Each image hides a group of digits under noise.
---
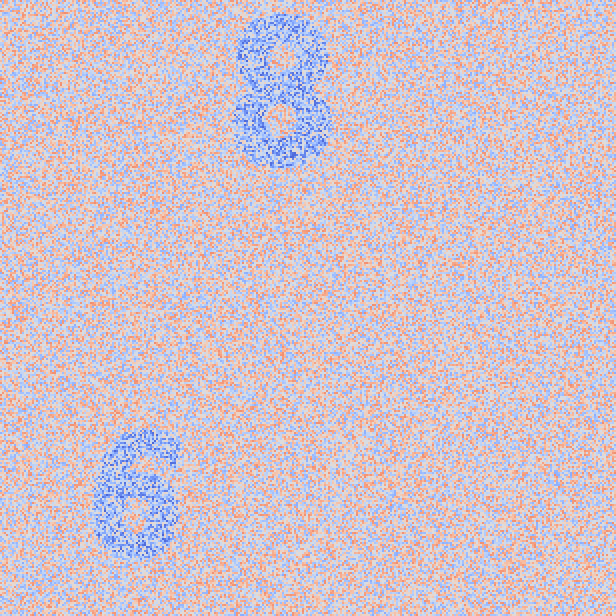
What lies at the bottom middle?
nothing
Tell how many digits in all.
2
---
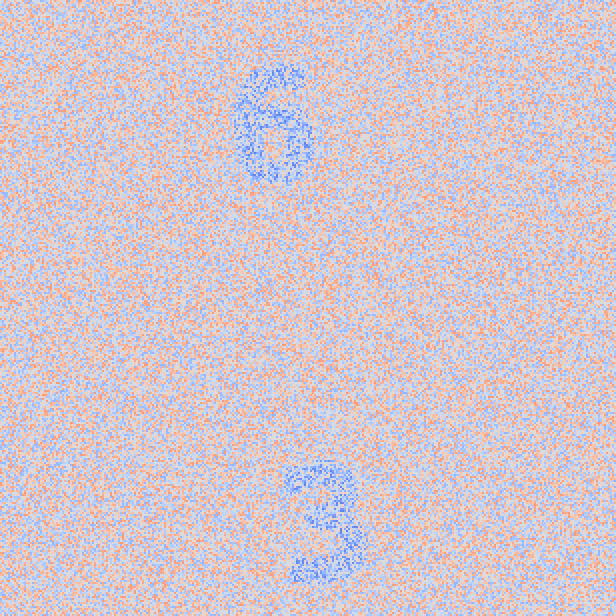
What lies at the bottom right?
nothing
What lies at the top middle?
6
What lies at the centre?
nothing
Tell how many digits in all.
2
